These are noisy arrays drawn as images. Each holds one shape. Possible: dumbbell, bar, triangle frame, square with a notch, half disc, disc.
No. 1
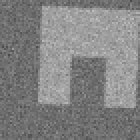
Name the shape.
square with a notch
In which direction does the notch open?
down
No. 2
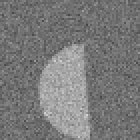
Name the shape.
half disc
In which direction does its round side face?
left
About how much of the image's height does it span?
two thirds
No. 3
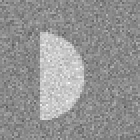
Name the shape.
half disc
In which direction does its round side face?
right
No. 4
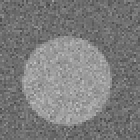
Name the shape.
disc
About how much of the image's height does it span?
two thirds
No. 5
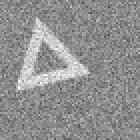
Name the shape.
triangle frame
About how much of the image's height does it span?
half
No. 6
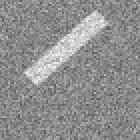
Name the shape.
bar
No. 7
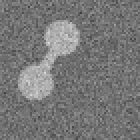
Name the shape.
dumbbell
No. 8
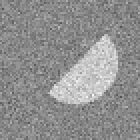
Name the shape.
half disc
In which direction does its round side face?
down and right
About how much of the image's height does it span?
half
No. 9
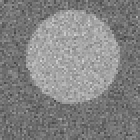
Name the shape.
disc
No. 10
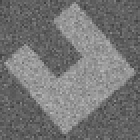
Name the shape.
square with a notch
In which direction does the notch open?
up and left
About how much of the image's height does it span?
nearly all
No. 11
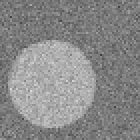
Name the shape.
disc
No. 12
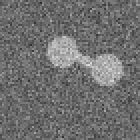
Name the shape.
dumbbell
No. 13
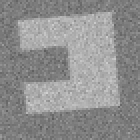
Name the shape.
square with a notch
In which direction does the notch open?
left
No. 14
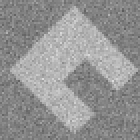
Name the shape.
square with a notch
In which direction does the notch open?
down and right
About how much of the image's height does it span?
nearly all
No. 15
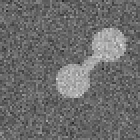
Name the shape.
dumbbell
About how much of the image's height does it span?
half
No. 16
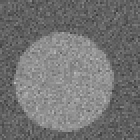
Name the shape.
disc
